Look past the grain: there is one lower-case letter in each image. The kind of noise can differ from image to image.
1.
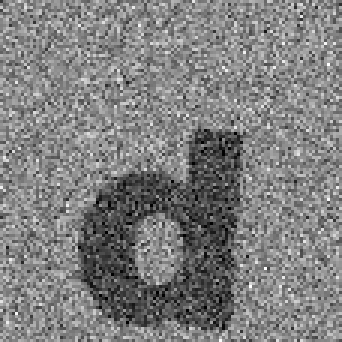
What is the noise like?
independent entries
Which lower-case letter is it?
d
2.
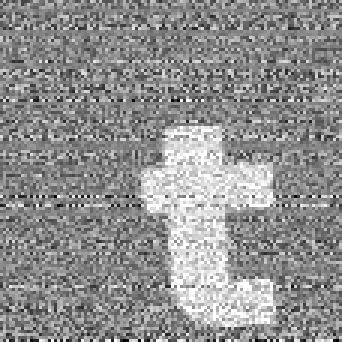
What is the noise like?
rows of uneven size
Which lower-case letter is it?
t
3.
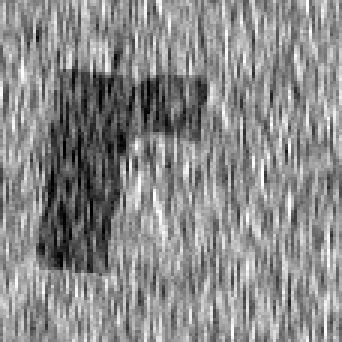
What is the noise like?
streaked along the columns
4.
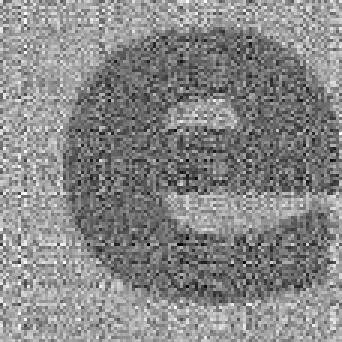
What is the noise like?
low rank plus noise
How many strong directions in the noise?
three or four
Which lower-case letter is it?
e
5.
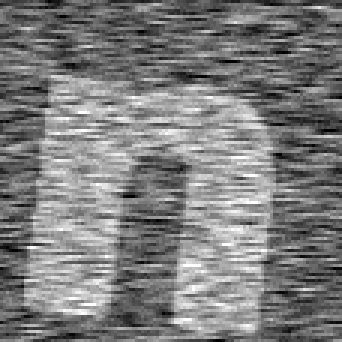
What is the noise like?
streaked along the rows
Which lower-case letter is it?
n
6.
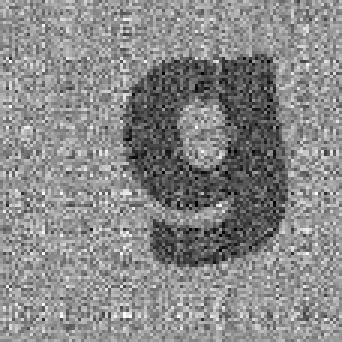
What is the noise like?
low rank plus noise
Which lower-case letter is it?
g
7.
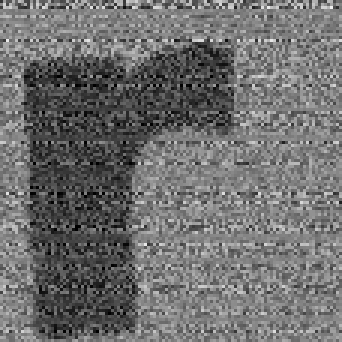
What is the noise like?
rows of uneven size
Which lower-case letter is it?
r
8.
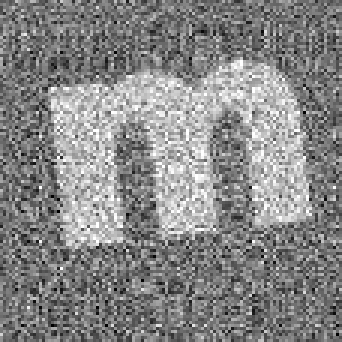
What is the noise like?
low rank plus noise
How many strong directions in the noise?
three or four
